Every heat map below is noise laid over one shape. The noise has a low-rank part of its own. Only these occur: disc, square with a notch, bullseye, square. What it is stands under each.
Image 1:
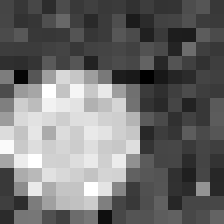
disc
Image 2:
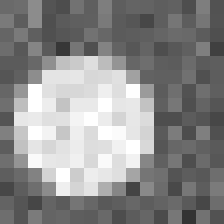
disc
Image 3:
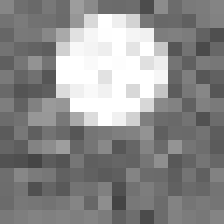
disc
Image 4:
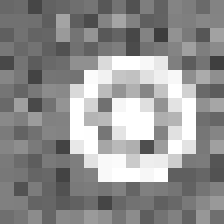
bullseye
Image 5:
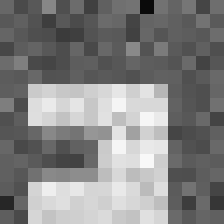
square with a notch
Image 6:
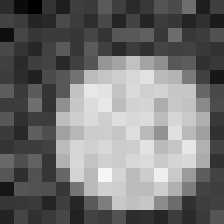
disc
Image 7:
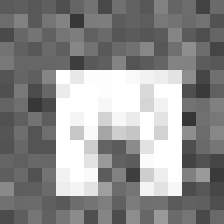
square with a notch
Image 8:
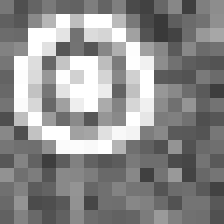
bullseye
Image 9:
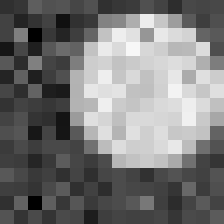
disc
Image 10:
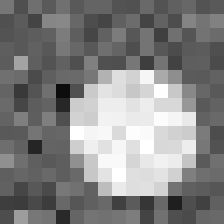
disc
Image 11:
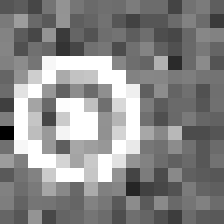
bullseye
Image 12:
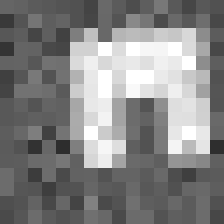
square with a notch
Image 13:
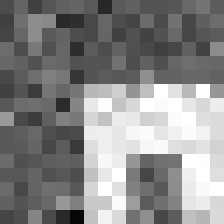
square with a notch
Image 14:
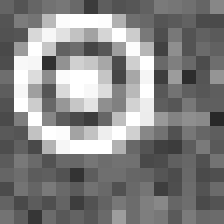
bullseye
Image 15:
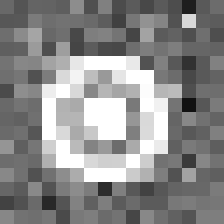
bullseye
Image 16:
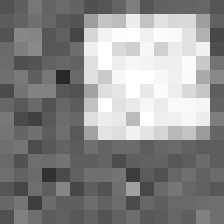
square
